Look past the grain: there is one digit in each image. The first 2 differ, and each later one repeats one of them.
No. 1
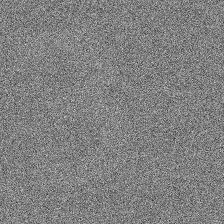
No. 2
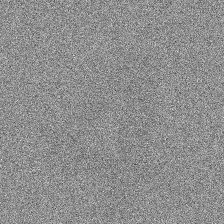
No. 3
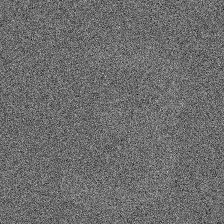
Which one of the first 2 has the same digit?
1
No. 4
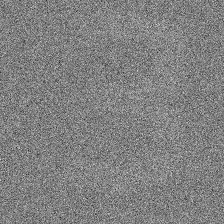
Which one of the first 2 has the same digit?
1
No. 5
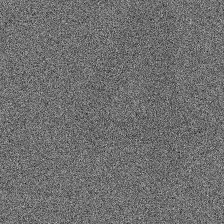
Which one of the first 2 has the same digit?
2
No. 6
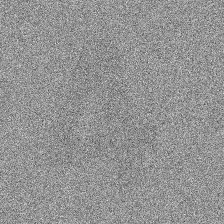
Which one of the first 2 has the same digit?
2
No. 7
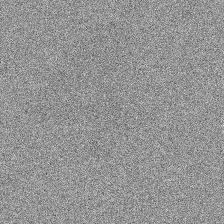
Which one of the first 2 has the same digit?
2
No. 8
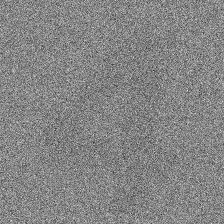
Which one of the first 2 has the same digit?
2
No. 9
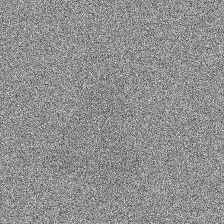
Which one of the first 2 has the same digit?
2
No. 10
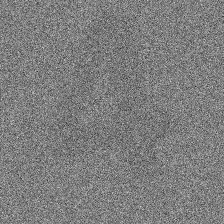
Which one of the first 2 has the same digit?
2
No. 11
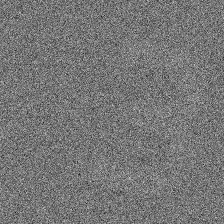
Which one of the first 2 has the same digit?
1
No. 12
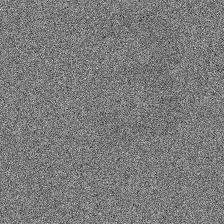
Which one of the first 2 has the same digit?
1
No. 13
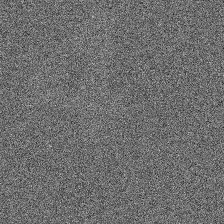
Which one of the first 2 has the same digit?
2
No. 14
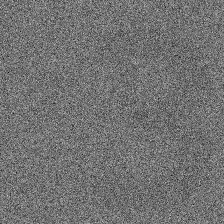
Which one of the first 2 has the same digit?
1
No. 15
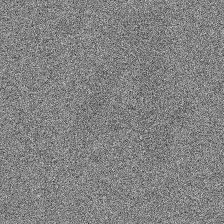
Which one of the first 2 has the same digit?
2
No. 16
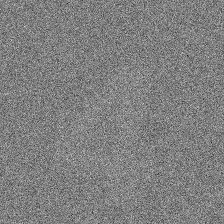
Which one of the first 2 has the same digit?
2
